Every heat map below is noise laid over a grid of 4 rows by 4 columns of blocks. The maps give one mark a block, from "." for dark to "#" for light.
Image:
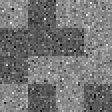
#.##
...#
.###
#.#.
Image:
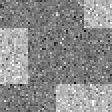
...#
#...
#...
..##
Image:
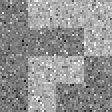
.###
...#
.##.
.#..
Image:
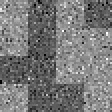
#.#.
#.##
..##
#..#
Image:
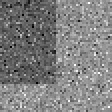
..##
..##
..##
####
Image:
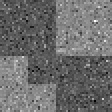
..##
..##
#...
##..
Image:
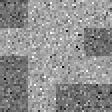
.###
###.
.###
.#..
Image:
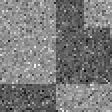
##.#
##..
##..
..##
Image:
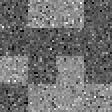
.##.
....
#.#.
.###
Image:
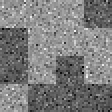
###.
.###
.#.#
#...
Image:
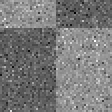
##..
..##
..##
..##
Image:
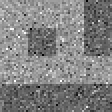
###.
#.#.
####
....
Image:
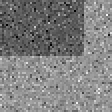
...#
...#
####
####
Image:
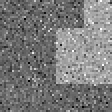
...#
..##
..##
....
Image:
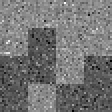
####
#.##
..#.
.#..
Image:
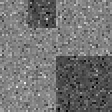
#.##
####
##..
##..
